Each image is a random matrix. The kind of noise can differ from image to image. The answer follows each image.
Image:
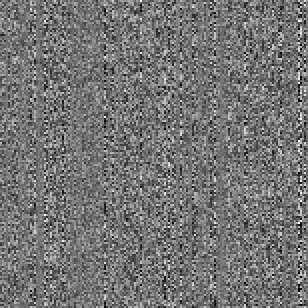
columns of uneven size
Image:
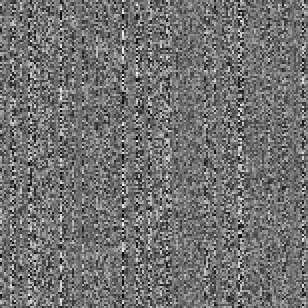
columns of uneven size
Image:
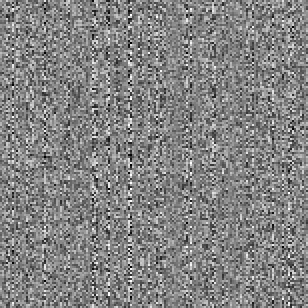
columns of uneven size
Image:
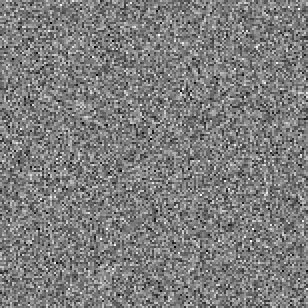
independent entries
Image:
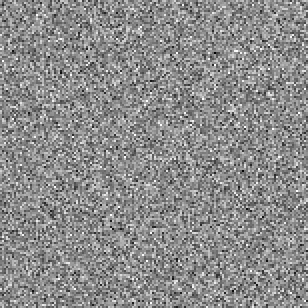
independent entries
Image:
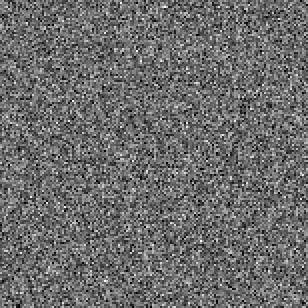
independent entries
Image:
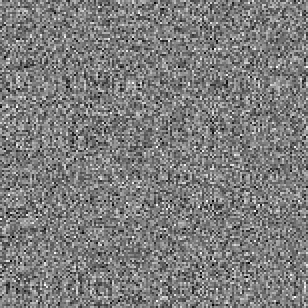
low rank plus noise
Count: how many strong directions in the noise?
five to eight
